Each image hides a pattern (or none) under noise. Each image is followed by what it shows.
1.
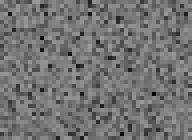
only noise
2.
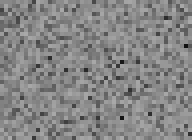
only noise
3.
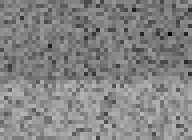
a sharp edge
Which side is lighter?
bottom
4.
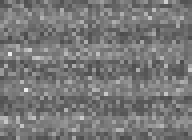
horizontal stripes
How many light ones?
4
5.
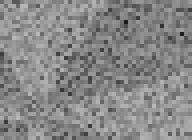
spokes from one point
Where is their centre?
bottom left
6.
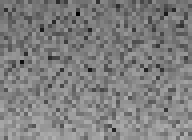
a smooth slope
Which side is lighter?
bottom
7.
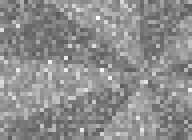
spokes from one point
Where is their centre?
middle right
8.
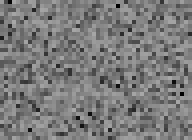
only noise
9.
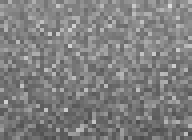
a smooth slope
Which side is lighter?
top
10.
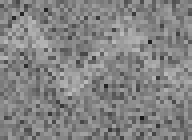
a wavy band
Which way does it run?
left to right
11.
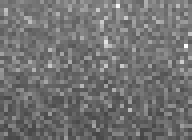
a smooth slope
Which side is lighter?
top
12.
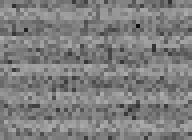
horizontal stripes
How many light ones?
5
